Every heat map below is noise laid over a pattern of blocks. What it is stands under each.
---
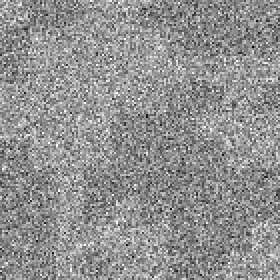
mirrored about the diagonal from the top left
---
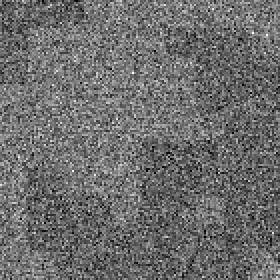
mirrored about the diagonal from the top left
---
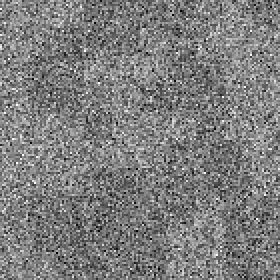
no symmetry
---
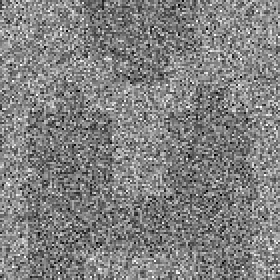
left and right mirror each other
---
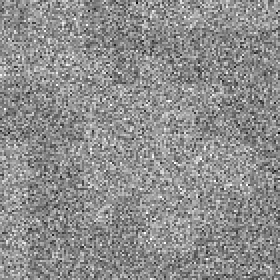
mirrored about the diagonal from the top left
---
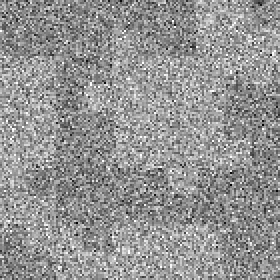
mirrored about the diagonal from the bottom left
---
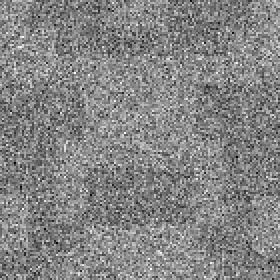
left and right mirror each other
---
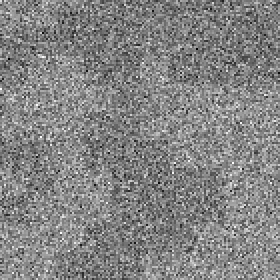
no symmetry
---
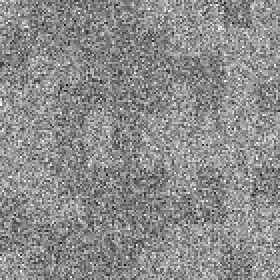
top and bottom mirror each other
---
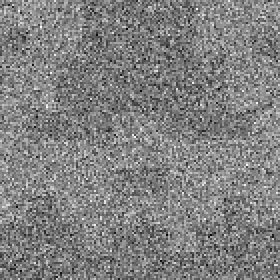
left and right mirror each other
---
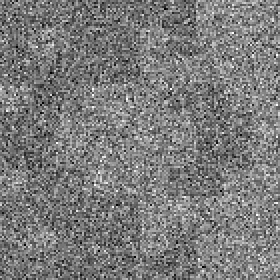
top and bottom mirror each other
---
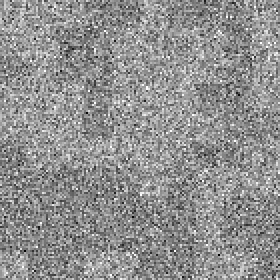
no symmetry
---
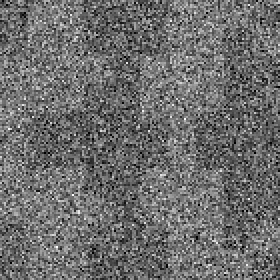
top and bottom mirror each other
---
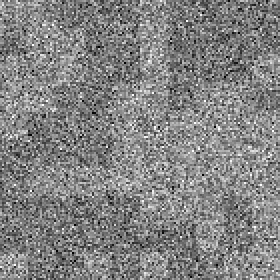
no symmetry
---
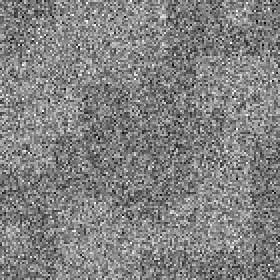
mirrored about the diagonal from the top left
